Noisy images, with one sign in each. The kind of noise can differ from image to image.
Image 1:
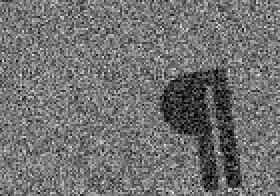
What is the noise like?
low rank plus noise
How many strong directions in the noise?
five to eight
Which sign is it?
pilcrow
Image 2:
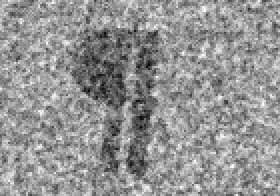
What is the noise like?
blotchy
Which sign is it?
pilcrow
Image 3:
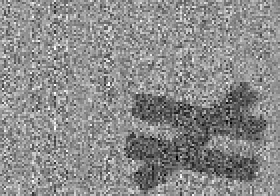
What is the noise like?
columns of uneven size
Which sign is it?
not-equal sign
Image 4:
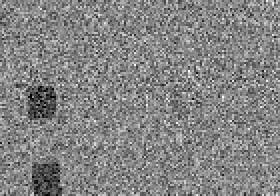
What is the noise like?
low rank plus noise
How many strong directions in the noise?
five to eight
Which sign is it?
colon
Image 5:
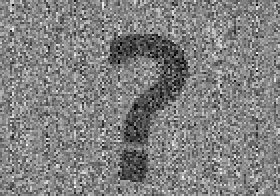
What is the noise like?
columns of uneven size
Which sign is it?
question mark
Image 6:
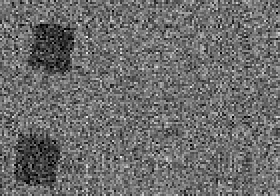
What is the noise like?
low rank plus noise
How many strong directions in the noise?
one
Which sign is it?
colon
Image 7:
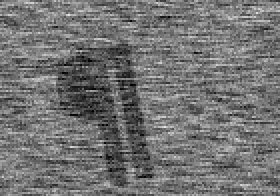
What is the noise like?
streaked along the rows
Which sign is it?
pilcrow
